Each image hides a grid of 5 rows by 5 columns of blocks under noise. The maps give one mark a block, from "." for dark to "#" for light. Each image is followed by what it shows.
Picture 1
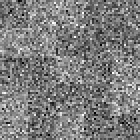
. # # . .
# # . . .
. . # . #
# . . . #
# . # . .
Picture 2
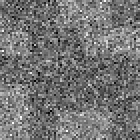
. . # # .
# . . # #
. . . . .
# . . . .
# . # # .
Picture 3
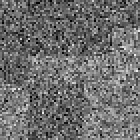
. . . . .
. . . . #
. # # # #
# . . # #
# . . # #
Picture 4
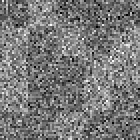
. # . . .
# . # . #
# . . # #
# . . # .
. . # . .
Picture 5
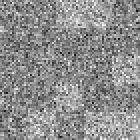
. . # # .
. . . . .
. . . . #
. . # . .
. # . # #
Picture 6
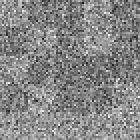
# . . # .
. # . # .
# . . . .
. # . . #
# # # # #
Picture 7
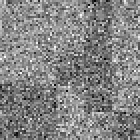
# # # . #
# # # . #
# # . . #
. . # . #
. . # # .
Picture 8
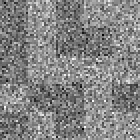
. # . # #
. # . . #
. # # # #
# . . # .
. # . # #
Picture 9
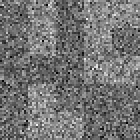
. # . # #
. # . # .
. . . # #
. # . . .
. # # . .
